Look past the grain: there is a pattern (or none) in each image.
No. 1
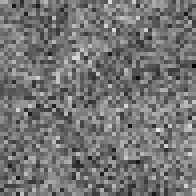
spokes from one point
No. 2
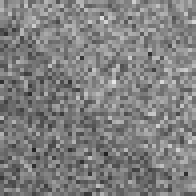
a sharp edge
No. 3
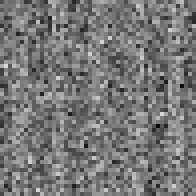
vertical stripes
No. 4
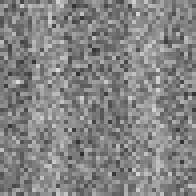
vertical stripes
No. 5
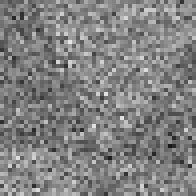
spokes from one point
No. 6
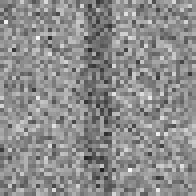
one vertical stripe
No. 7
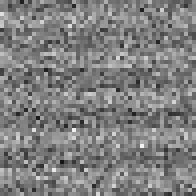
horizontal stripes
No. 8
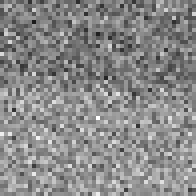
a sharp edge
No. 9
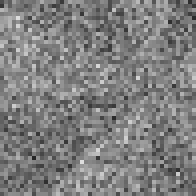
spokes from one point
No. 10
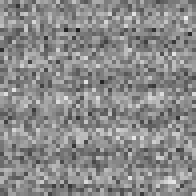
horizontal stripes
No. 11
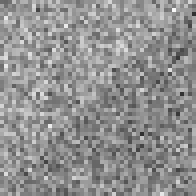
a sharp edge
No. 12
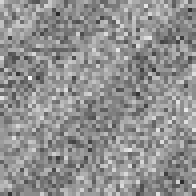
diagonal stripes
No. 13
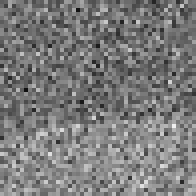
a sharp edge
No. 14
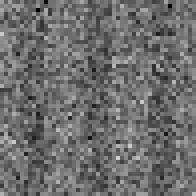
vertical stripes
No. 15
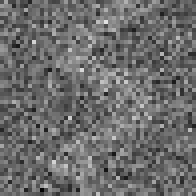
a wavy band
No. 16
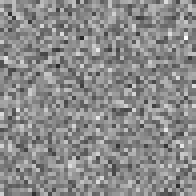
only noise
